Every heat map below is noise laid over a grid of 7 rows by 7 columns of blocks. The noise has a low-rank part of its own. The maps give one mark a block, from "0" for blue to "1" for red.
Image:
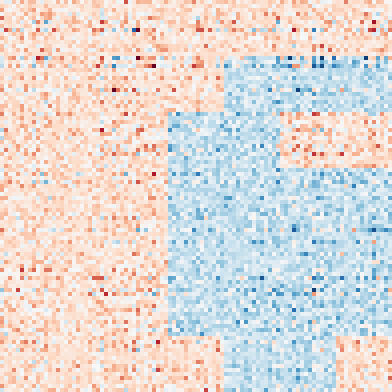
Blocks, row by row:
1 1 1 1 1 1 1
1 1 1 1 0 0 0
1 1 1 0 0 1 1
1 1 1 0 0 0 0
1 1 1 0 0 0 0
1 1 1 0 0 0 0
1 1 1 1 0 0 1
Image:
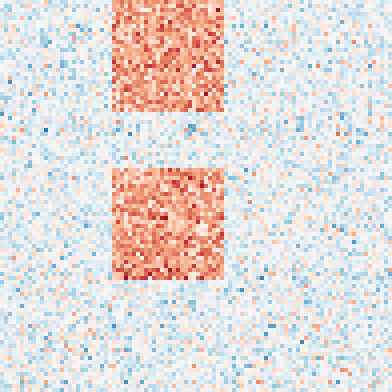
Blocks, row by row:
0 0 1 1 0 0 0
0 0 1 1 0 0 0
0 0 0 0 0 0 0
0 0 1 1 0 0 0
0 0 1 1 0 0 0
0 0 0 0 0 0 0
0 0 0 0 0 0 0
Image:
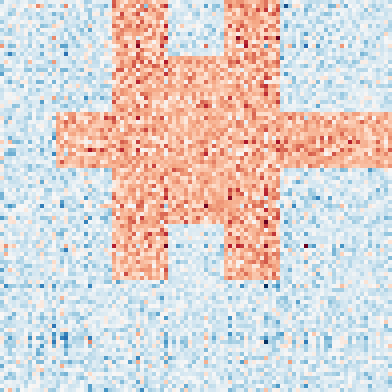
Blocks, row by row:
0 0 1 0 1 0 0
0 0 1 1 1 0 0
0 1 1 1 1 1 1
0 0 1 1 1 0 0
0 0 1 0 1 0 0
0 0 0 0 0 0 0
0 0 0 0 0 0 0
